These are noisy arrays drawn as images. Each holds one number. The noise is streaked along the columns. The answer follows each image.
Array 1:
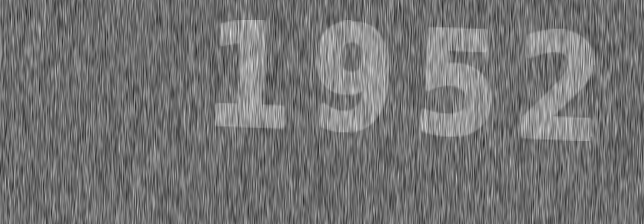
1952
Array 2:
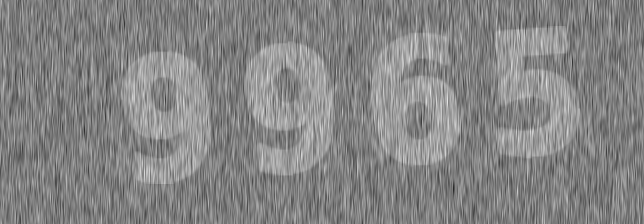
9965
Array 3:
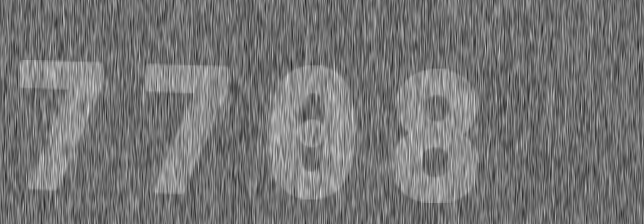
7708
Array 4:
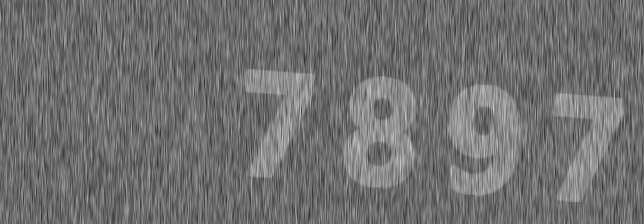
7897
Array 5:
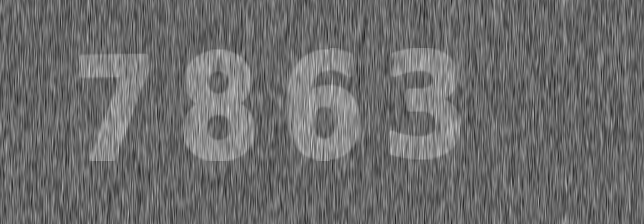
7863
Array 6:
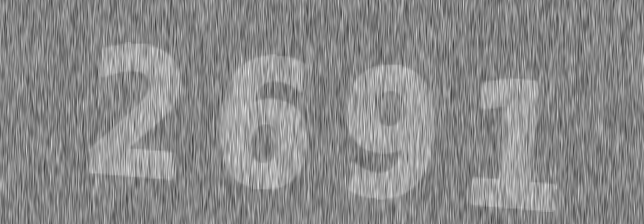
2691
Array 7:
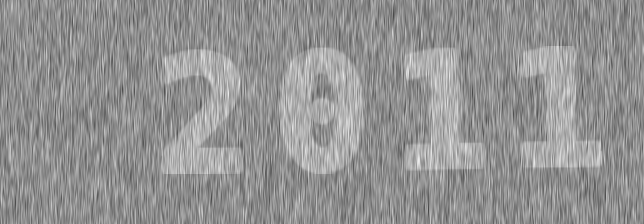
2011
